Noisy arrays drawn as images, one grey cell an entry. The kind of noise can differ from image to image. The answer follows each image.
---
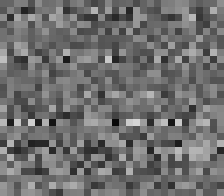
rows of uneven size
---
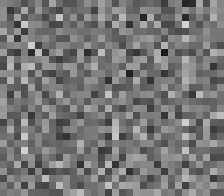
low rank plus noise
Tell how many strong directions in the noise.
two
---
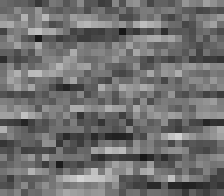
streaked along the rows
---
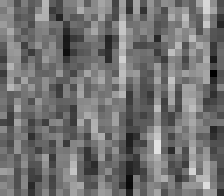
streaked along the columns
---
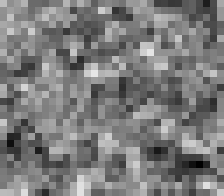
blotchy
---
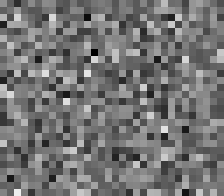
low rank plus noise
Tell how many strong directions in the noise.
five to eight
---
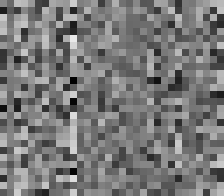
columns of uneven size
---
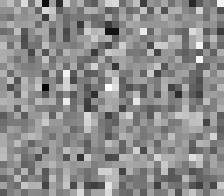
low rank plus noise
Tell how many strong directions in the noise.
one
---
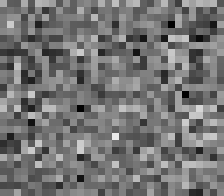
low rank plus noise
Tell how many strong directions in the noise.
three or four
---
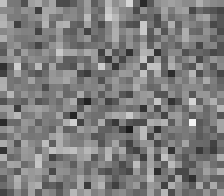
low rank plus noise
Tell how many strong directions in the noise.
five to eight
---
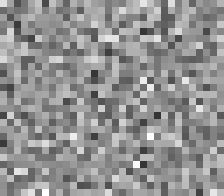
independent entries
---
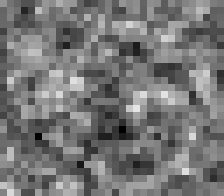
blotchy
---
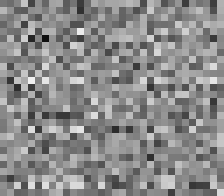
low rank plus noise
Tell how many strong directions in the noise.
one
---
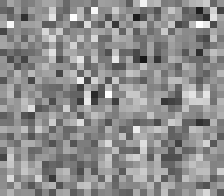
low rank plus noise
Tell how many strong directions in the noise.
one
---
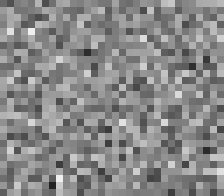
independent entries
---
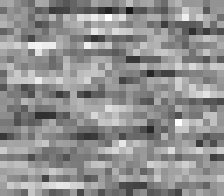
streaked along the rows
